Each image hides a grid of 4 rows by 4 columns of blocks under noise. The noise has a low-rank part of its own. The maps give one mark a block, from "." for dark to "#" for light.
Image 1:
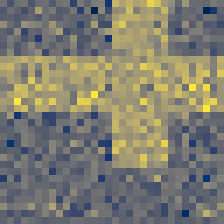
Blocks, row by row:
. . # .
# # # #
. . # .
. . . .
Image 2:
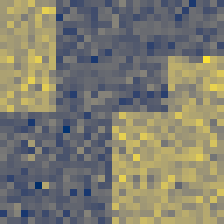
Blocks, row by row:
# . . .
# . . #
. . # #
. . # #
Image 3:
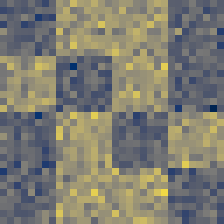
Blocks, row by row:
. # # .
# . # .
. # . #
. # # .
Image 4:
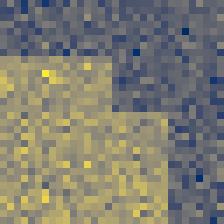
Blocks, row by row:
. . . .
# # . .
# # # .
# # # .
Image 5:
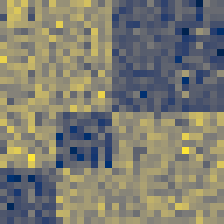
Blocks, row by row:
# # . .
# # . .
# . # #
. # # #
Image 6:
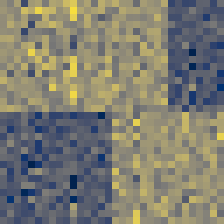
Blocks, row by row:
# # # .
# # # .
. . # #
. . # #
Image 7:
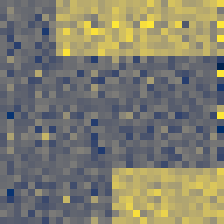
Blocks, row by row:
. # # #
. . . .
. . . .
. . # #
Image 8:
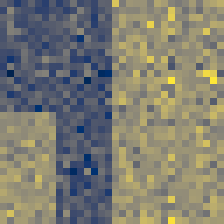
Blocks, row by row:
. . # #
. . # #
# . # #
# . # #
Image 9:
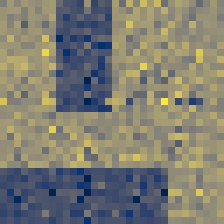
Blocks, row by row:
# . # #
# . # #
# # # #
. . . #
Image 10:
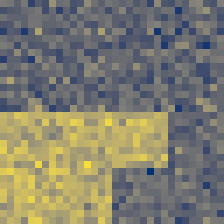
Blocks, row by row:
. . . .
. . . .
# # # .
# # . .
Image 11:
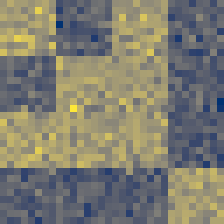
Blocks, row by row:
# . # .
. # # .
# # # .
. . . #
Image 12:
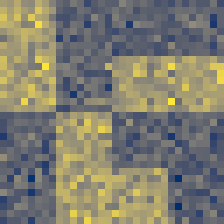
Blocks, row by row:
# . . .
# . # #
. # . .
. # # .
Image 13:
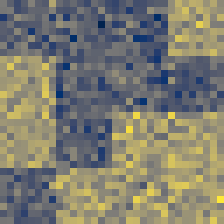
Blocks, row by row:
. . . #
# . . .
# . # #
. # # #
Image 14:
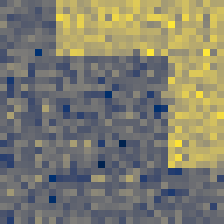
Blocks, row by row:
. # # #
. . . #
. . . #
. . . .
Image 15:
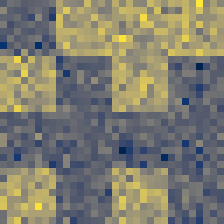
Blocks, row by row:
. # # #
# . # .
. . . .
# . # .
